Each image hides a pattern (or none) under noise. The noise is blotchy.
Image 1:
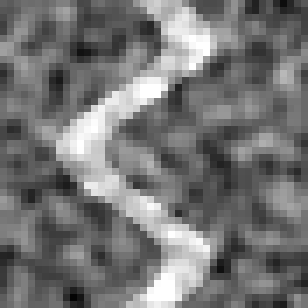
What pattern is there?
a wavy band
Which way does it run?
top to bottom
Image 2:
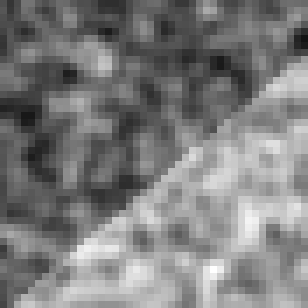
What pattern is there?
a sharp edge
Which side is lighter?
bottom right
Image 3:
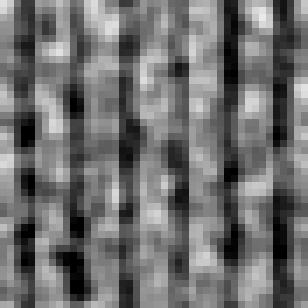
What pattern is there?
vertical stripes
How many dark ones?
6
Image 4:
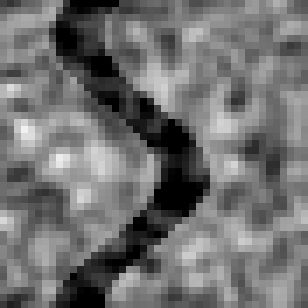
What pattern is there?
a wavy band
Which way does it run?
top to bottom
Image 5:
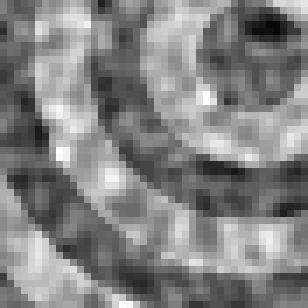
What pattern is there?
rings round one point
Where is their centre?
top right
